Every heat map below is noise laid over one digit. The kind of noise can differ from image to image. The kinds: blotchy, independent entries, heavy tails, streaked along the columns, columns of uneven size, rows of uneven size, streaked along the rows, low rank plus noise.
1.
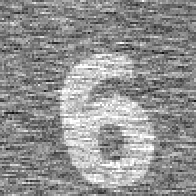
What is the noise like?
streaked along the rows
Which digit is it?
6
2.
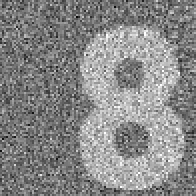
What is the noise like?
low rank plus noise
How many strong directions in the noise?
two
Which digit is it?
8
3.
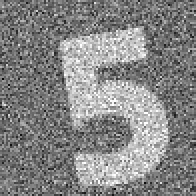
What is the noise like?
low rank plus noise
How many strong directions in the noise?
two
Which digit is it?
5
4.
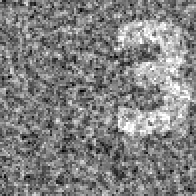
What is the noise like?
blotchy
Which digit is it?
3
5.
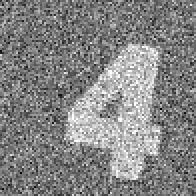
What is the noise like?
independent entries
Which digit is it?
4
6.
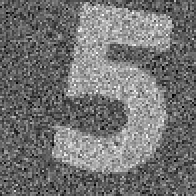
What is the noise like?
independent entries
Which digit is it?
5
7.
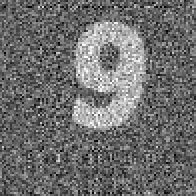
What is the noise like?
low rank plus noise
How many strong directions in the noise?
two
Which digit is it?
9
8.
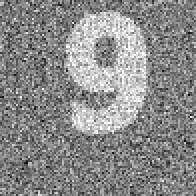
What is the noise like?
low rank plus noise
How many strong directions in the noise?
one
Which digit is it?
9
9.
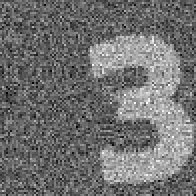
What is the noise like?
low rank plus noise
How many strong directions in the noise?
two
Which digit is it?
3
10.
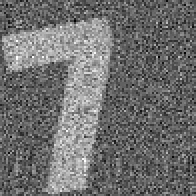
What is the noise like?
low rank plus noise
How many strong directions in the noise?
three or four
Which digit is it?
7
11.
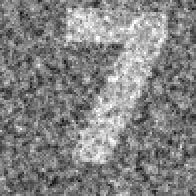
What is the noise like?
blotchy
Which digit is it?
7
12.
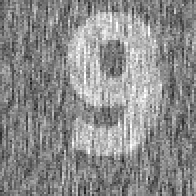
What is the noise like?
streaked along the columns
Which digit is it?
9
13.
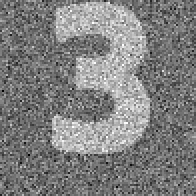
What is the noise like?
independent entries
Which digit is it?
3
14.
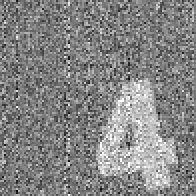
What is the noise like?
columns of uneven size
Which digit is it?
4
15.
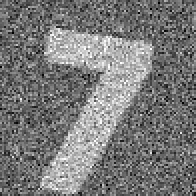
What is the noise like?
low rank plus noise
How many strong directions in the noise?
three or four
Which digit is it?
7
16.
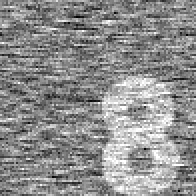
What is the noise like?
streaked along the rows
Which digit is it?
8
